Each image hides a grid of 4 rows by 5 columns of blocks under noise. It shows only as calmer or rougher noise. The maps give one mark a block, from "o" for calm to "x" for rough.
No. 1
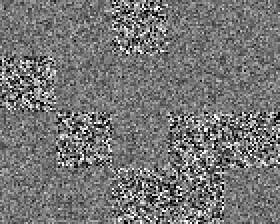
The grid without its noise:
o o x o o
x o o o o
o x o x x
o o x x o
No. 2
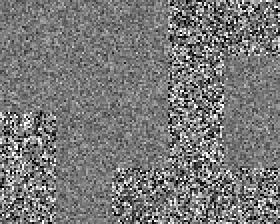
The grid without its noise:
o o o x x
o o o x o
x o o x o
x o x x x
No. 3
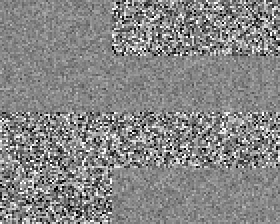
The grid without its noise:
o o x x x
o o o o o
x x x x x
x x o o o
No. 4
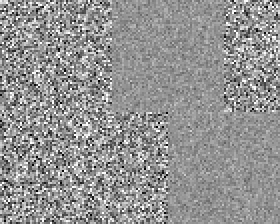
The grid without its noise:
x x o o x
x x o o x
x x x o o
x x x o o
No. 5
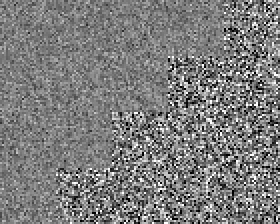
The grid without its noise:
o o o o x
o o o x x
o o x x x
o x x x x
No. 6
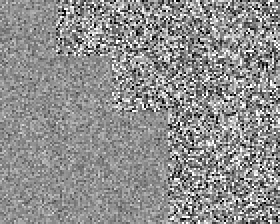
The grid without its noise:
o x x x x
o o x x x
o o o x x
o o o x x
